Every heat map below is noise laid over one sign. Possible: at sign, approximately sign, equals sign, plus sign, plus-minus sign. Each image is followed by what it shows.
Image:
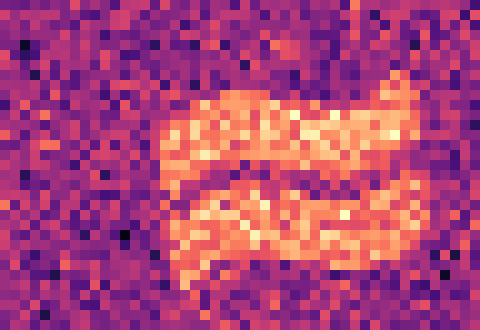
approximately sign
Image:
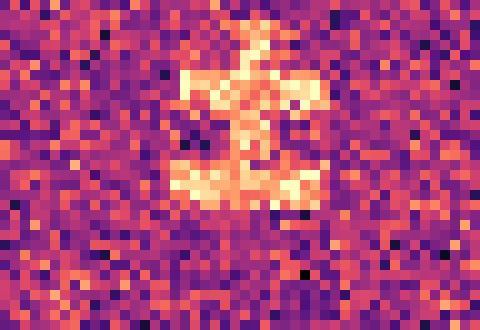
plus-minus sign
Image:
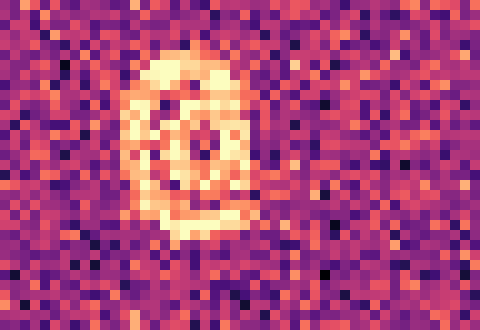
at sign
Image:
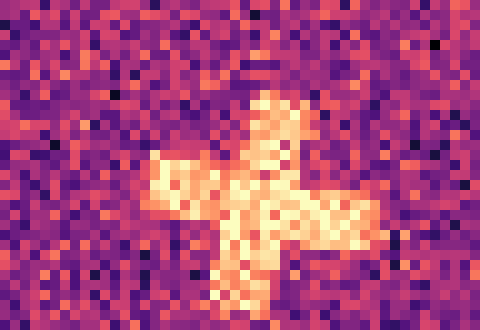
plus sign
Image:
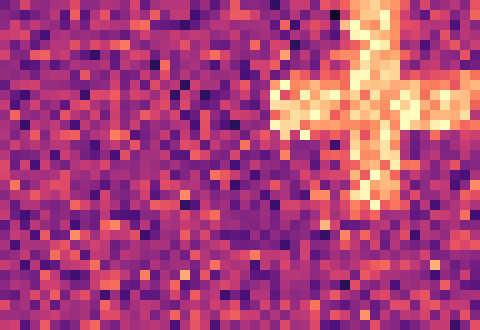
plus sign
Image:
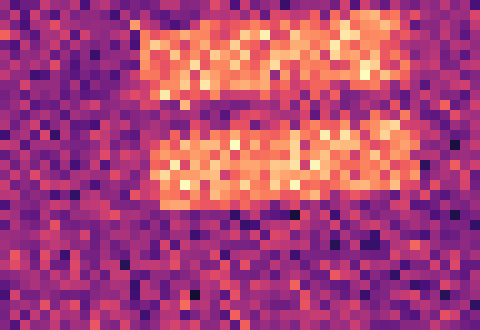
equals sign
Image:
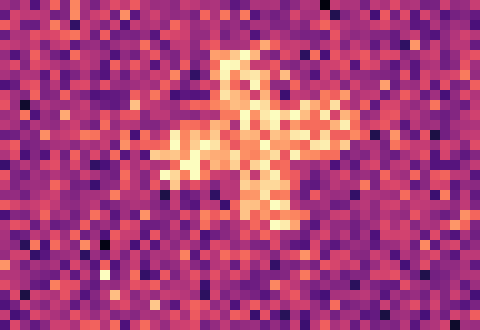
plus sign
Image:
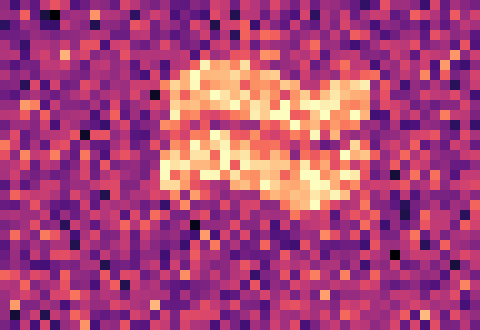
approximately sign
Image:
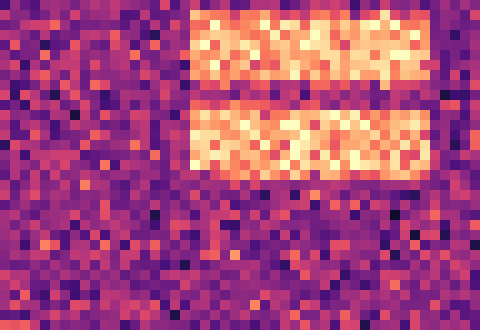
equals sign
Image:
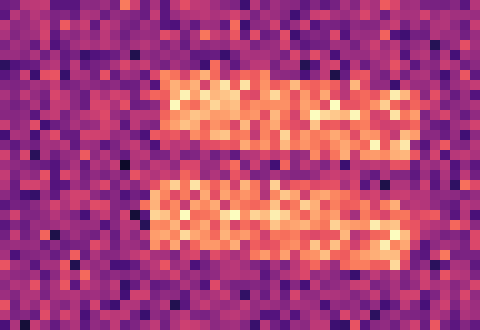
equals sign
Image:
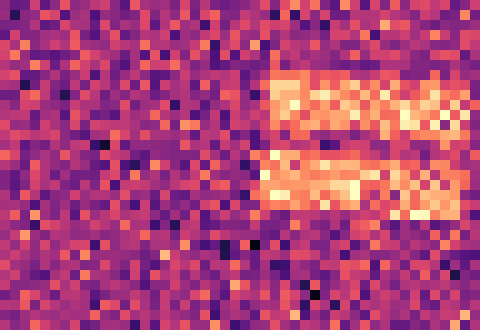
equals sign
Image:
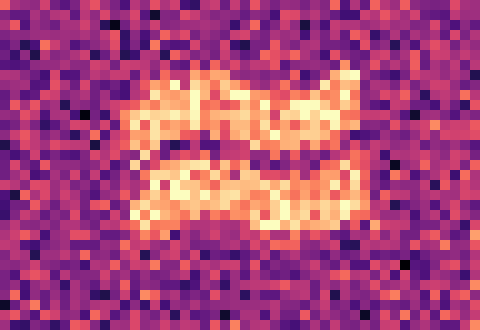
approximately sign
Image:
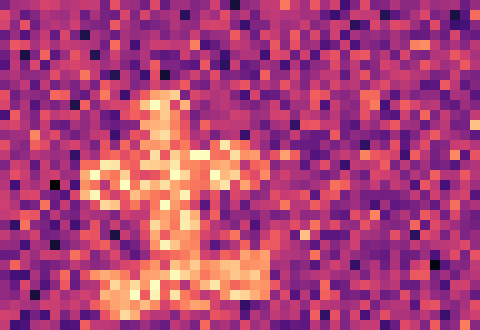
plus-minus sign
